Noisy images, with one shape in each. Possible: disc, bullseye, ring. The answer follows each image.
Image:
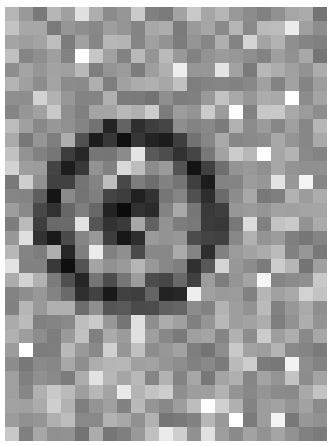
dark bullseye
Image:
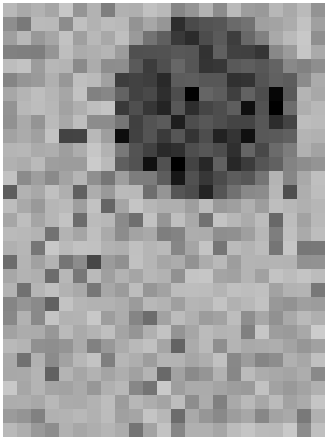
dark disc
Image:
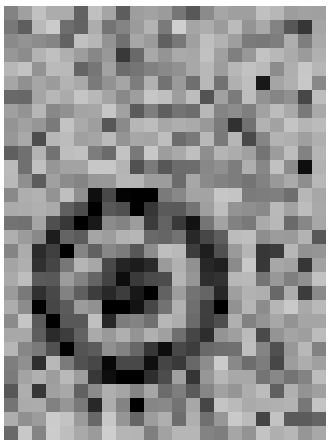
dark bullseye
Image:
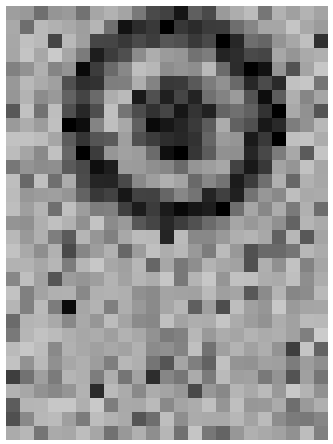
dark bullseye
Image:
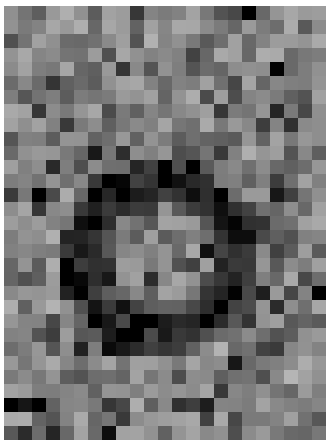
dark ring
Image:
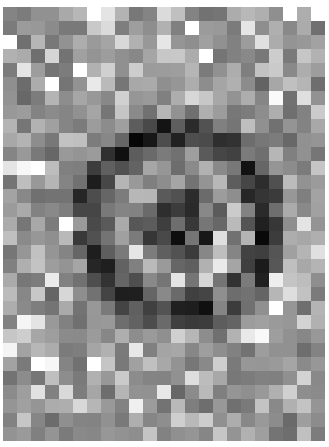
dark bullseye
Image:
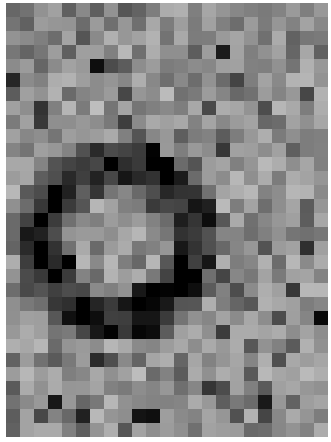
dark ring
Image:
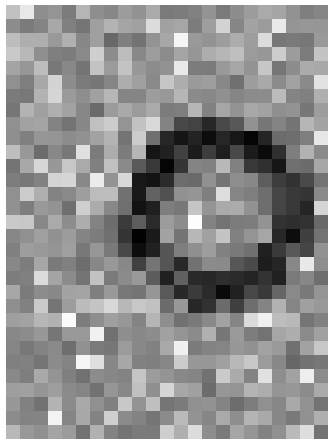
dark ring
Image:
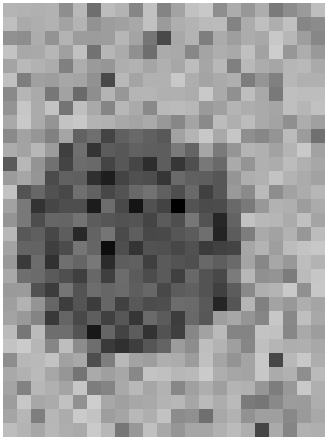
dark disc
